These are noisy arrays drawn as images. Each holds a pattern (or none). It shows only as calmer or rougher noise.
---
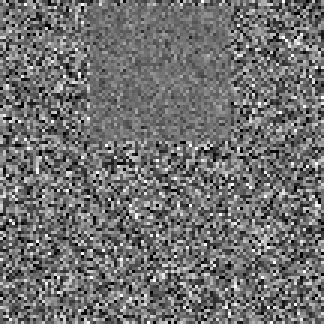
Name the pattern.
one block
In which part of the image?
top middle
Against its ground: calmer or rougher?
calmer
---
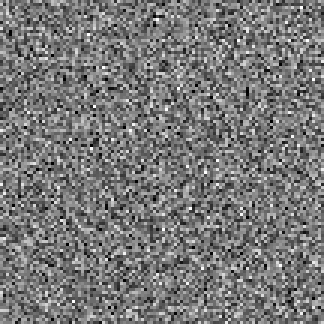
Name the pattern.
only noise
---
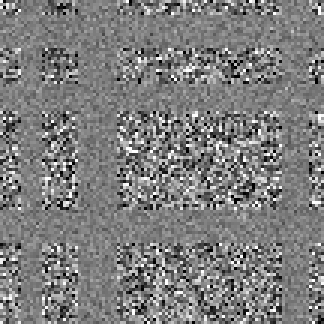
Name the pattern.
bands of rows crossing bands of columns
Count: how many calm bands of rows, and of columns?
3 and 3
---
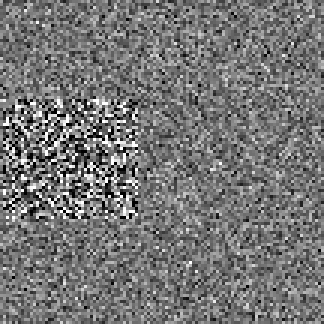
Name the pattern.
one block
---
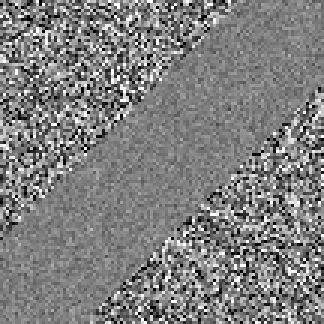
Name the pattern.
a diagonal band
